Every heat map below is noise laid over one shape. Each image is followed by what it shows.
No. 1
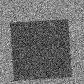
dark square
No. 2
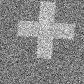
light cross
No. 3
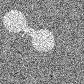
light dumbbell
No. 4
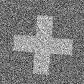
light cross
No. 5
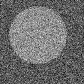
light disc
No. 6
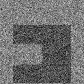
dark square with a notch
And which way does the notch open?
left
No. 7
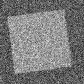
light square
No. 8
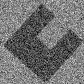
dark square with a notch
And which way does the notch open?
up and right
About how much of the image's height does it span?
nearly all
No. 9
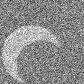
light crescent
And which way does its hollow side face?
down and right
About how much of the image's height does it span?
two thirds
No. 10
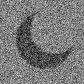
dark crescent
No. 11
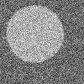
light disc
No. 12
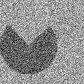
dark disc with a wedge cut out
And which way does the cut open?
up
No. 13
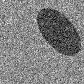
dark ellipse
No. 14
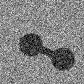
dark dumbbell
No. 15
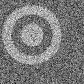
light bullseye
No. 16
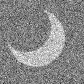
light crescent
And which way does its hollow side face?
up and left
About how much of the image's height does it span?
two thirds
